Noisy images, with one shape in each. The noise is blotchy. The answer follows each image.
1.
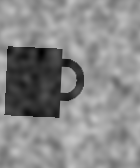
dark cup
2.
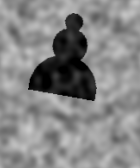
dark chess pawn
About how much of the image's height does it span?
half
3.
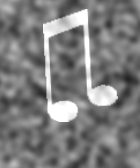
light pair of musical notes
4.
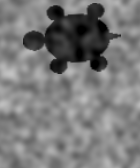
dark turtle
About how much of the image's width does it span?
two thirds
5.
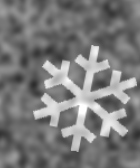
light snowflake
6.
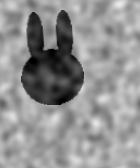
dark rabbit's head
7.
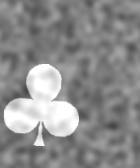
light club
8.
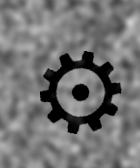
dark gear
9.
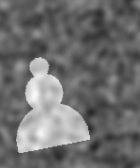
light chess pawn
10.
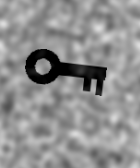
dark key
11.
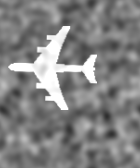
light airplane
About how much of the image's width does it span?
two thirds
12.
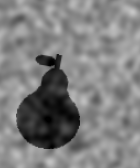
dark pear
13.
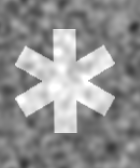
light asterisk
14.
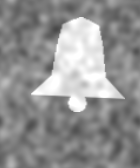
light bell
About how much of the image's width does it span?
two thirds
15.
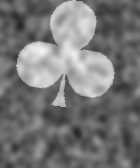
light club
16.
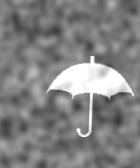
light umbrella
